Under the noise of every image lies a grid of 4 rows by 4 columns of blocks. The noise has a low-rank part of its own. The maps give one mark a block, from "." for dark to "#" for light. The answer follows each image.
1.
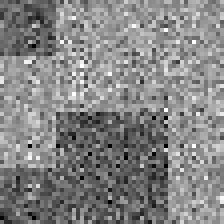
.###
####
#..#
...#
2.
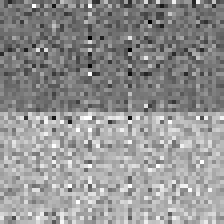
....
....
####
####
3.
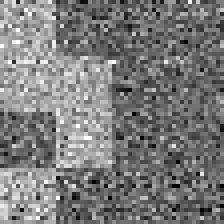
#...
##..
.#..
#...
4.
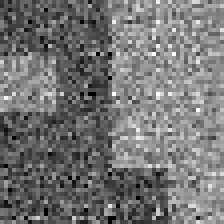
..##
#.##
..##
...#
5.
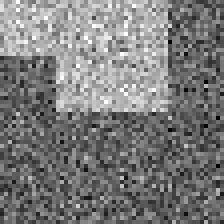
###.
.##.
....
....
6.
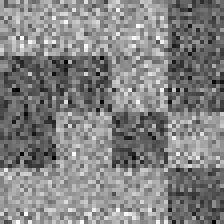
###.
..#.
.#.#
###.
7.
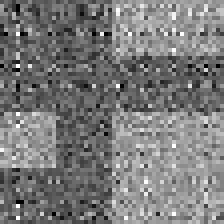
..##
....
#.##
..##
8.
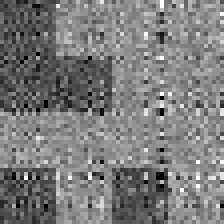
.###
..##
####
.#.#
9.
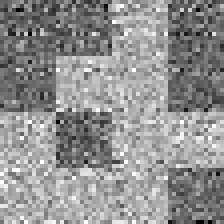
..#.
.##.
#.##
###.
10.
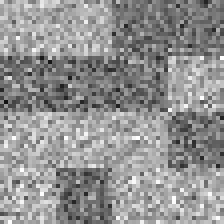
##..
...#
###.
#.##
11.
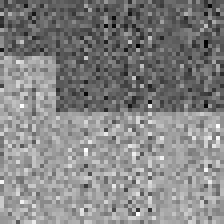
....
#...
####
####
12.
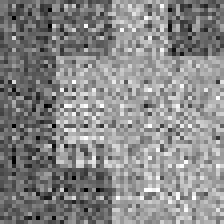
..#.
.###
.###
..##
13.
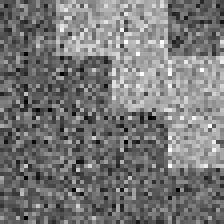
.##.
..##
...#
....
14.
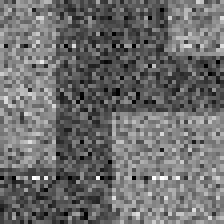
#..#
#...
#.##
..##
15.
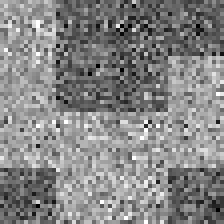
#...
#..#
####
.##.
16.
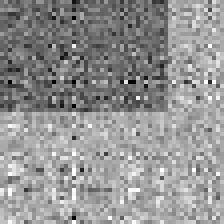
...#
...#
####
####
